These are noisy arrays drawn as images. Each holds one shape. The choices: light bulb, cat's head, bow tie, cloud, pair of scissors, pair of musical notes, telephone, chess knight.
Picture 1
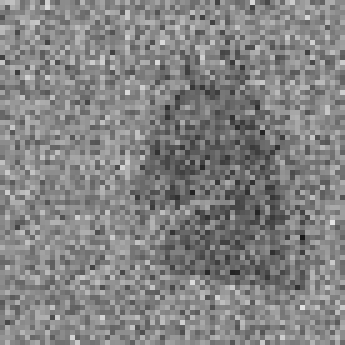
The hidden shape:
chess knight
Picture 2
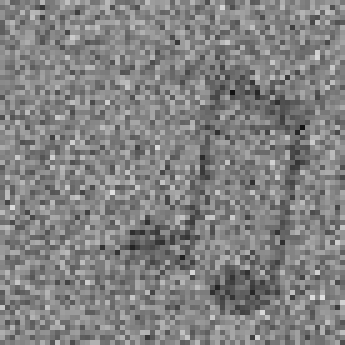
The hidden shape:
pair of musical notes
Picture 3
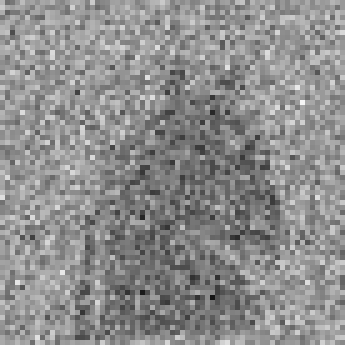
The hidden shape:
chess knight
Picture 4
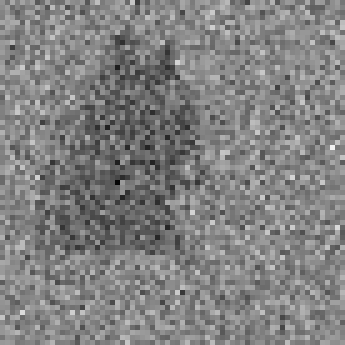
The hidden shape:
chess knight
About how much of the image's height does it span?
two thirds
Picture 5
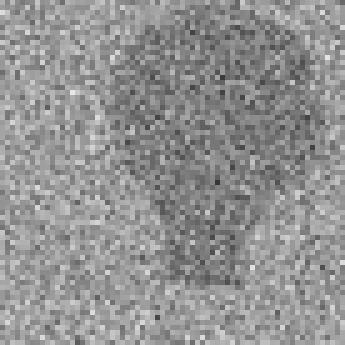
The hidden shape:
light bulb
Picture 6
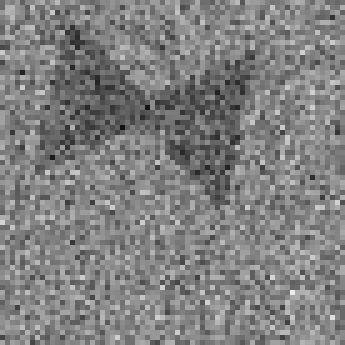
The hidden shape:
bow tie
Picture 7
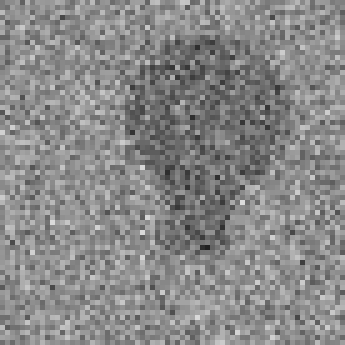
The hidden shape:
light bulb
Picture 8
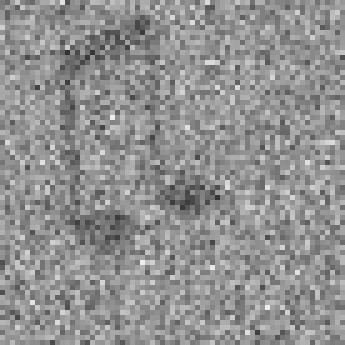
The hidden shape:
pair of musical notes
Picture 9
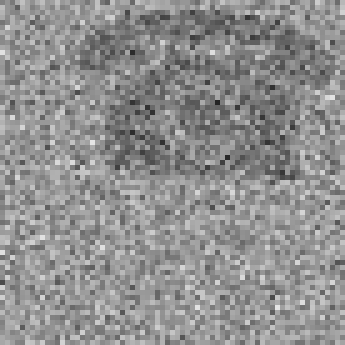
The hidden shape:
telephone
